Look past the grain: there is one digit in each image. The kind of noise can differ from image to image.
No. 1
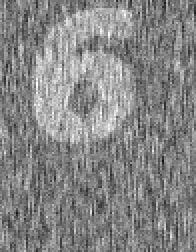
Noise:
streaked along the columns
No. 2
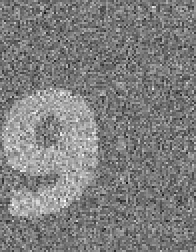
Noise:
low rank plus noise
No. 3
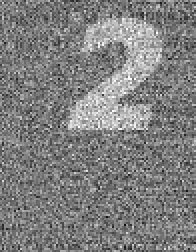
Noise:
low rank plus noise
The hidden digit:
2
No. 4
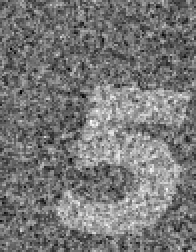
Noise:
blotchy
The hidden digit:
5
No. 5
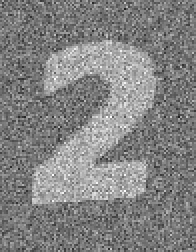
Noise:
low rank plus noise
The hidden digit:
2
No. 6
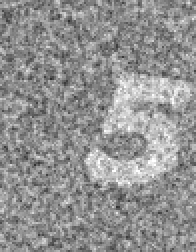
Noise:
blotchy
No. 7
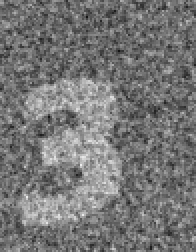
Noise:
blotchy
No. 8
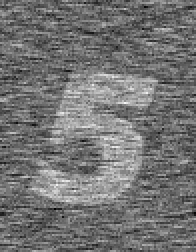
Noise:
streaked along the rows
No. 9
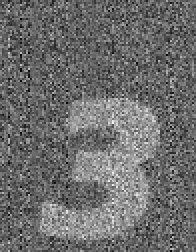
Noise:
columns of uneven size
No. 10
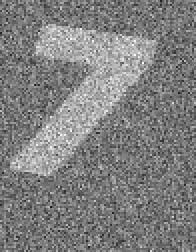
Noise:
independent entries
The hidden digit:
7
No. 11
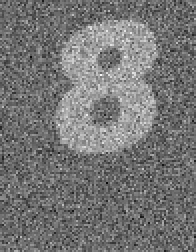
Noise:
independent entries
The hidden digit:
8
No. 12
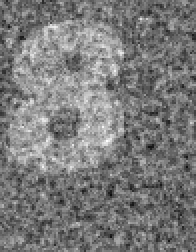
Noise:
blotchy
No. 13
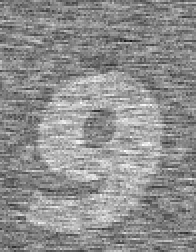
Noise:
streaked along the rows
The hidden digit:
9
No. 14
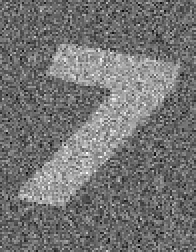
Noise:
low rank plus noise
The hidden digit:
7
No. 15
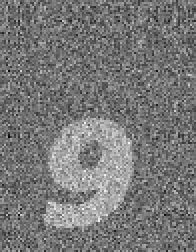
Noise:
low rank plus noise
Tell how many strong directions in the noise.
one
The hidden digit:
9
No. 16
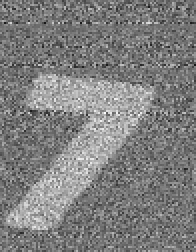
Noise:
rows of uneven size
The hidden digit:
7
